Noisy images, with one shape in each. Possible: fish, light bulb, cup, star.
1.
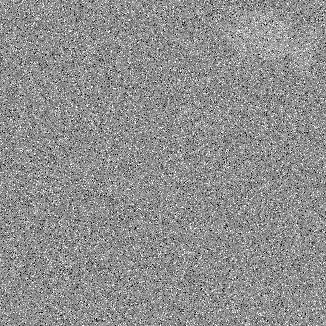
fish
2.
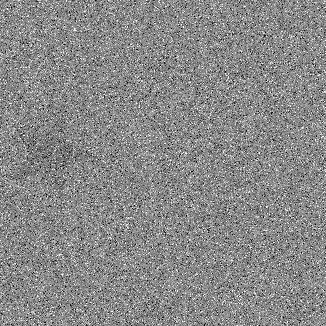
star
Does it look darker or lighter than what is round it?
darker
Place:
middle left
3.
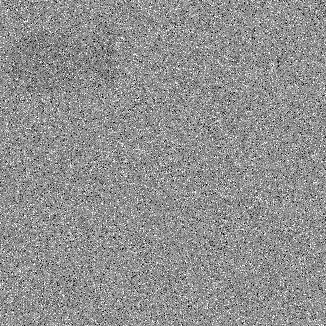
fish
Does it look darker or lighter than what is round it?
darker
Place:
top left
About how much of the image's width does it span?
a third
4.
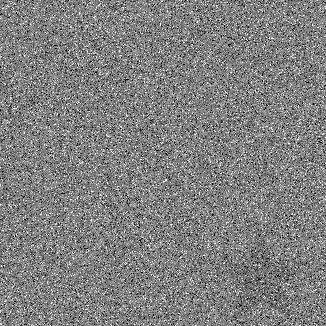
star
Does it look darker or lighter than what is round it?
darker
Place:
bottom right
